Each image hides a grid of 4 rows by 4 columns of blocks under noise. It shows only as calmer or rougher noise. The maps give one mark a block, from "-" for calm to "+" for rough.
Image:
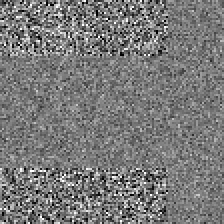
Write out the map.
+ + + -
- - - -
- - - -
+ + + -
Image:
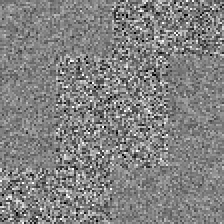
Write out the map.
- - + +
- + + -
- + + -
+ + - -
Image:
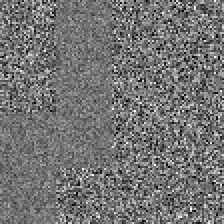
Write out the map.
+ - + +
+ - + +
- - + +
- + + +
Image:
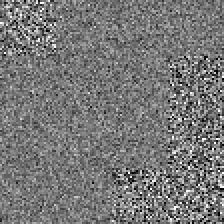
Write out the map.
+ - - -
- - - +
- - - +
- - + +
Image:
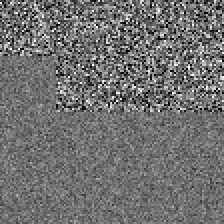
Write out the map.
+ + + +
- + + +
- - - -
- - - -
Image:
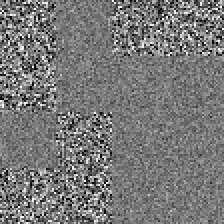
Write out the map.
+ - + +
+ - - -
- + - -
+ + - -
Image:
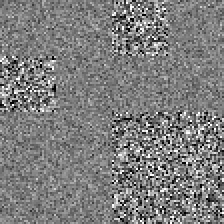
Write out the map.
- - + -
+ - - -
- - + +
- - + +
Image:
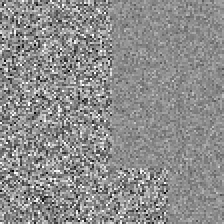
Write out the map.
+ + - -
+ + - -
+ + - -
+ + + -
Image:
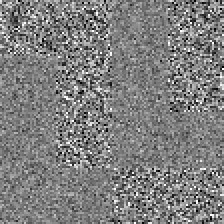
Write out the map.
+ + - +
- + - +
- + - -
- - + +
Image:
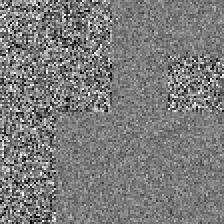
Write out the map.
+ + - -
+ + - +
+ - - -
+ - - -
